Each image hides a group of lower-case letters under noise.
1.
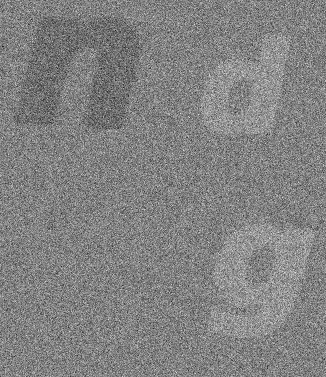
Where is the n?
top left
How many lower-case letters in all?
3
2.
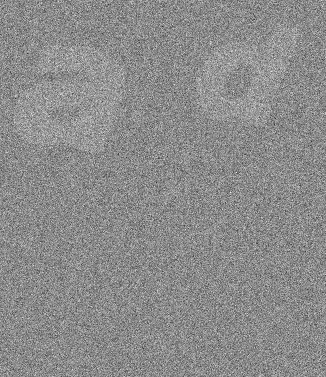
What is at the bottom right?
nothing
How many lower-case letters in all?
2
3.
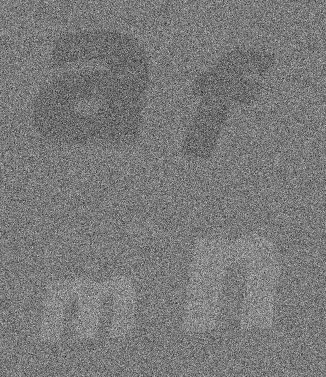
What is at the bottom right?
n
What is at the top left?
a
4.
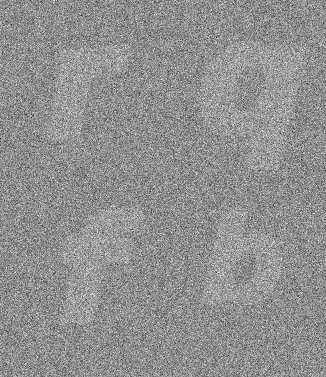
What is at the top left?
r
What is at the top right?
q
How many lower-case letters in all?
4
